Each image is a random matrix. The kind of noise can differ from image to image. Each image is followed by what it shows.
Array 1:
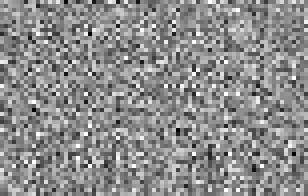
low rank plus noise
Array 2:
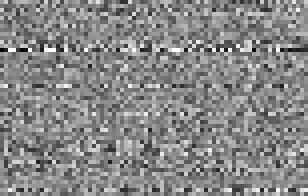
rows of uneven size
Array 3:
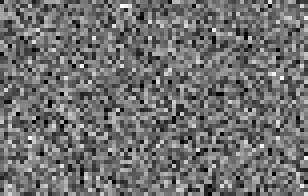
independent entries
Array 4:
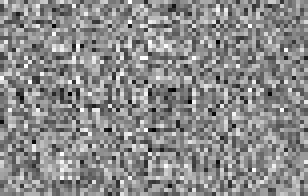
low rank plus noise
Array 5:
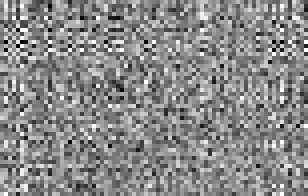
low rank plus noise
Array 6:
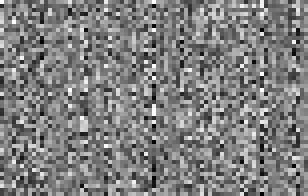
columns of uneven size
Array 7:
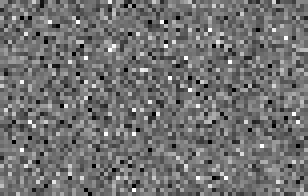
heavy tails
